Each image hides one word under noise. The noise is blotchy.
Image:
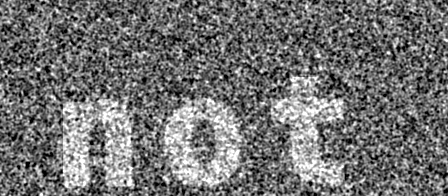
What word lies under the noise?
not
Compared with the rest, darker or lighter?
lighter
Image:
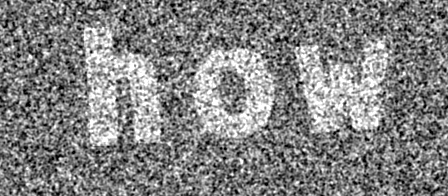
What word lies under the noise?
how
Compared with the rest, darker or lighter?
lighter
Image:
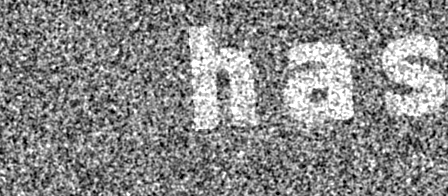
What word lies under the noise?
has
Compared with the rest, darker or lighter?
lighter
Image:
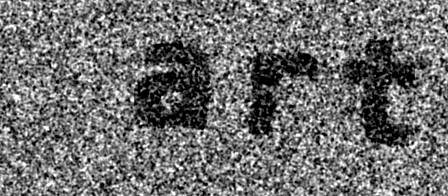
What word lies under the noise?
art
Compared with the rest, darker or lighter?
darker
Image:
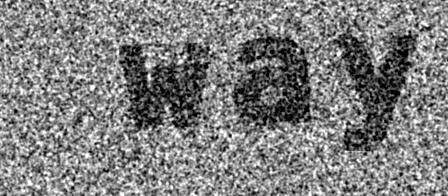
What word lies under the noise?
way
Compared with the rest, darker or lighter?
darker
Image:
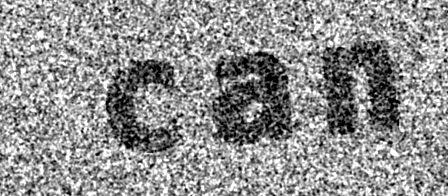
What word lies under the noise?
can
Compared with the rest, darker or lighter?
darker
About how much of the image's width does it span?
two thirds
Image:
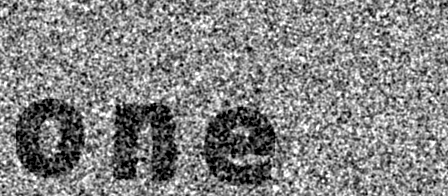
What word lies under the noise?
one
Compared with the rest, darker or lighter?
darker
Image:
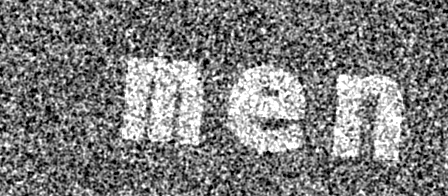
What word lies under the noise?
men
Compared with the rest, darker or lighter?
lighter
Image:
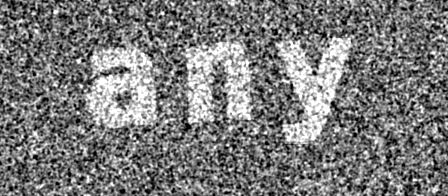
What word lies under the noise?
any
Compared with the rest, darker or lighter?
lighter
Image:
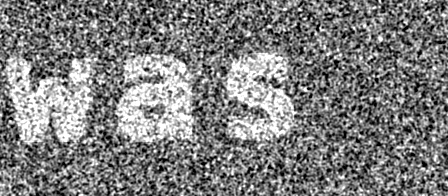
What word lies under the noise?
was
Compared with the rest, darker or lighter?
lighter
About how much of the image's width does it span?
two thirds
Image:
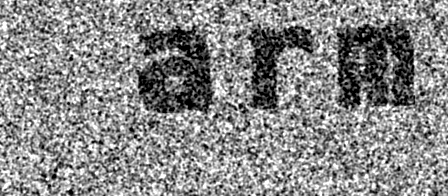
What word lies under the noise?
arm
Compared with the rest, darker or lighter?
darker
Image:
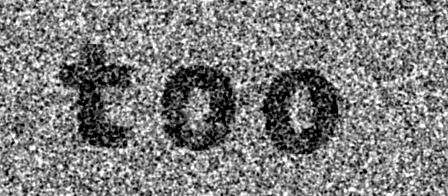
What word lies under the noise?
too
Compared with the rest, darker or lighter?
darker
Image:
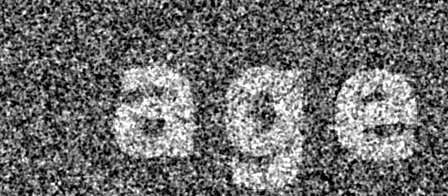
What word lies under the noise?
age
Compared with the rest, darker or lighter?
lighter
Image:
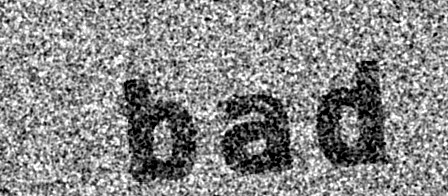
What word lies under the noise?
bad
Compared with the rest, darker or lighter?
darker
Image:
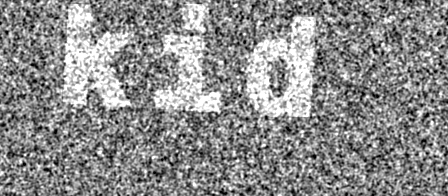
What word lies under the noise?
kid
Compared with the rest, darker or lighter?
lighter
